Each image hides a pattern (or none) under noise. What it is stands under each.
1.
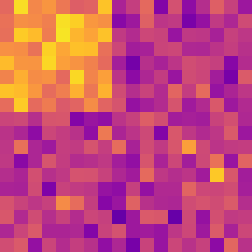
one block
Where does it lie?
top left
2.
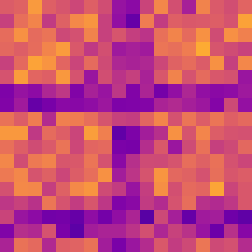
bands of rows crossing bands of columns
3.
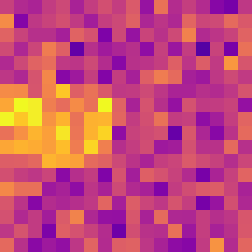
one block
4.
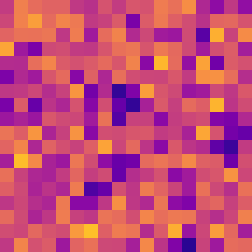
only noise
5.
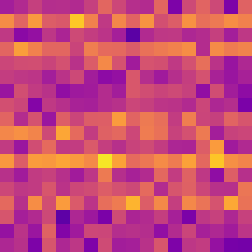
bands of rows
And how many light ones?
5
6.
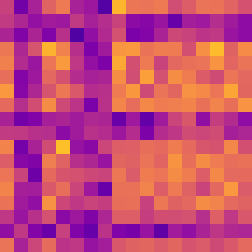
bands of rows crossing bands of columns
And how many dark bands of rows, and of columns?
3 and 2
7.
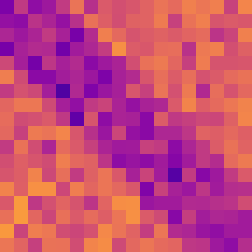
a diagonal band
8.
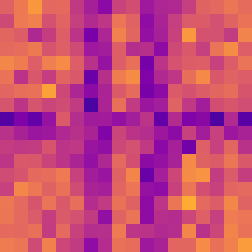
bands of rows crossing bands of columns
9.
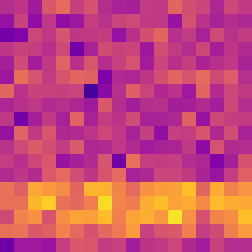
one band of rows
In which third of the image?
bottom
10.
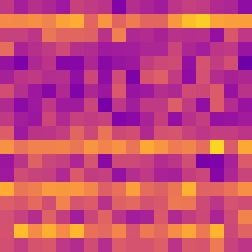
bands of rows
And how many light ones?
4
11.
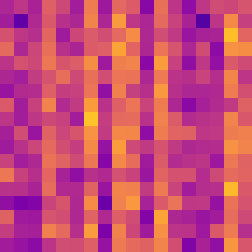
bands of columns
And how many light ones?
5
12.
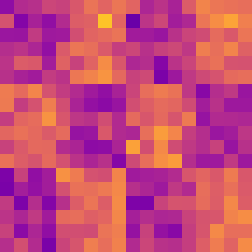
a checkerboard
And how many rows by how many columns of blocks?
3 by 4
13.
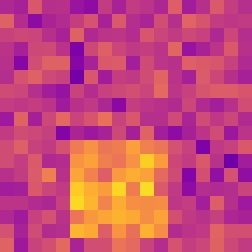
one block
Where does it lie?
bottom middle
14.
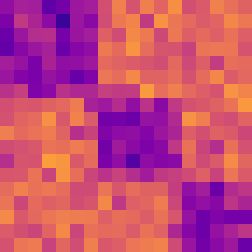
blocks along the diagonal
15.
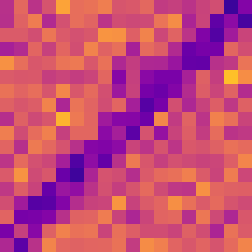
a diagonal band
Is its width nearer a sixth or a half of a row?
a sixth
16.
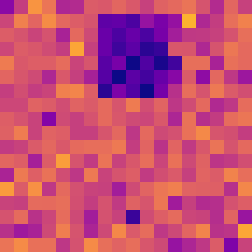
one block
